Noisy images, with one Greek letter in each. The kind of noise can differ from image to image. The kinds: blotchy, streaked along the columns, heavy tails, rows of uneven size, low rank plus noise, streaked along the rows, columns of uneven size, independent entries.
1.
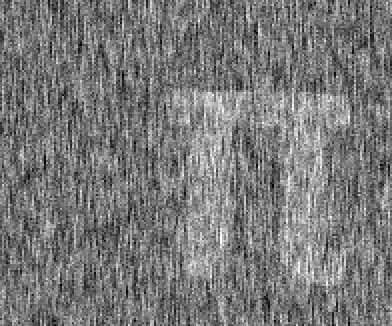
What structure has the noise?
streaked along the columns
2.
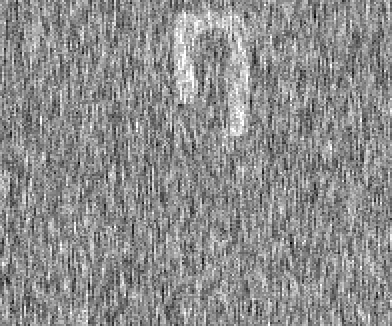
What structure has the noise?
streaked along the columns
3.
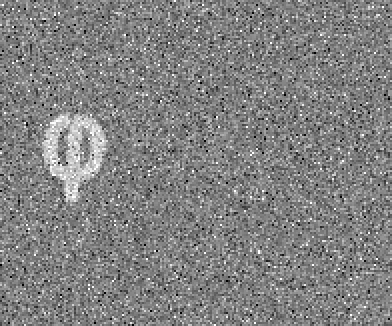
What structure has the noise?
heavy tails
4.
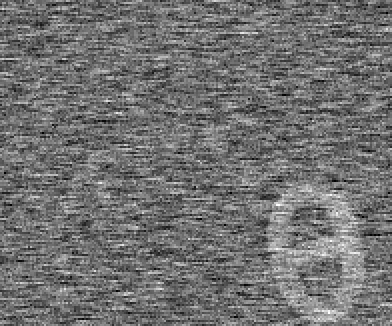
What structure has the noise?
streaked along the rows
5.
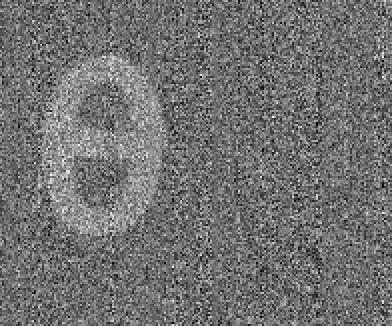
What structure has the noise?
columns of uneven size
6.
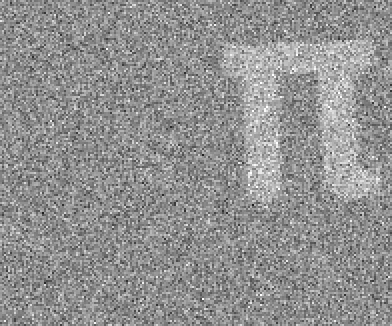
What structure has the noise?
independent entries
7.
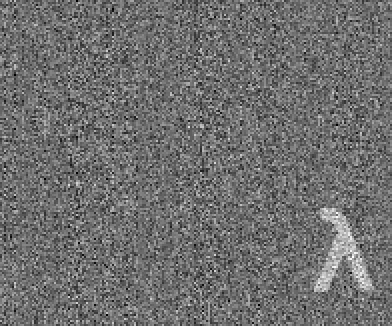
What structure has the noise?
columns of uneven size
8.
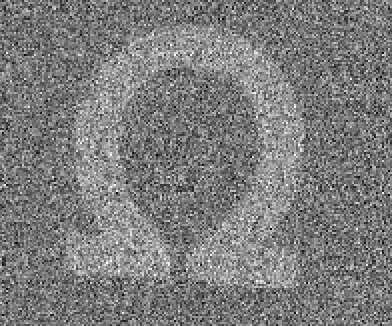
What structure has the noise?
low rank plus noise
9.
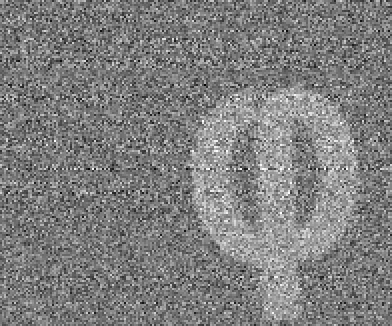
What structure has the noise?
rows of uneven size
